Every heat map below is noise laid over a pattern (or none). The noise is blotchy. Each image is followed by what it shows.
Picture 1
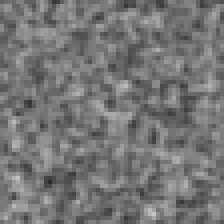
only noise
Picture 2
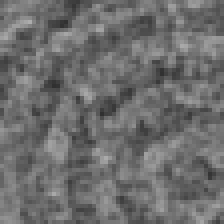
rings round one point
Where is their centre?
bottom right
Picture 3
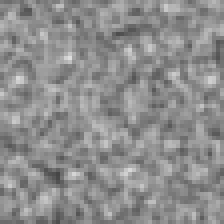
only noise
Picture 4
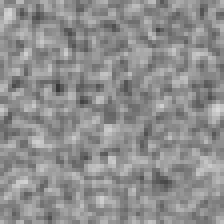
only noise
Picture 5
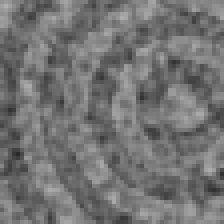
rings round one point
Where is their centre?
middle right
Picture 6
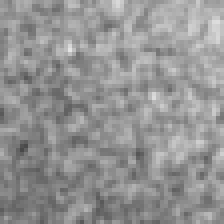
a smooth slope
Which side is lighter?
top right
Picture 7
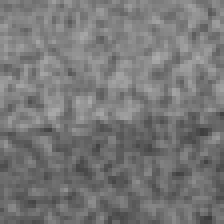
a sharp edge
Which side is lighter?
top
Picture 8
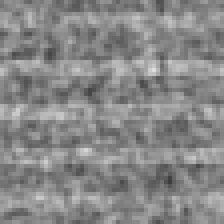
horizontal stripes
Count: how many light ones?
5
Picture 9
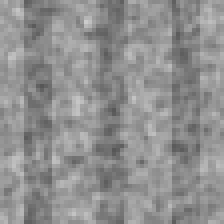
vertical stripes
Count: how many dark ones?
3
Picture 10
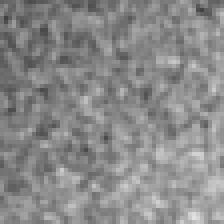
a smooth slope
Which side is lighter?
bottom right
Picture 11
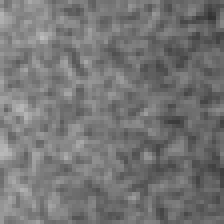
a smooth slope
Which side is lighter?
left
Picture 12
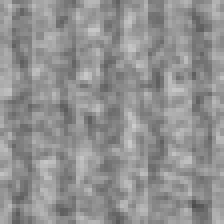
vertical stripes
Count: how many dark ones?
5
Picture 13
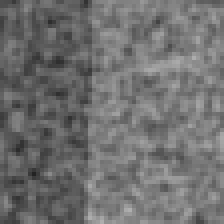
a sharp edge
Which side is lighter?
right
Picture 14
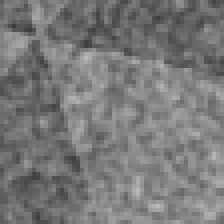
spokes from one point
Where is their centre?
top left
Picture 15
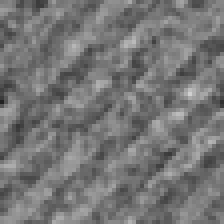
diagonal stripes
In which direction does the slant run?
bottom left to top right
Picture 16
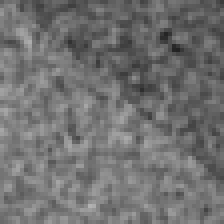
a sharp edge
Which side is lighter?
bottom left
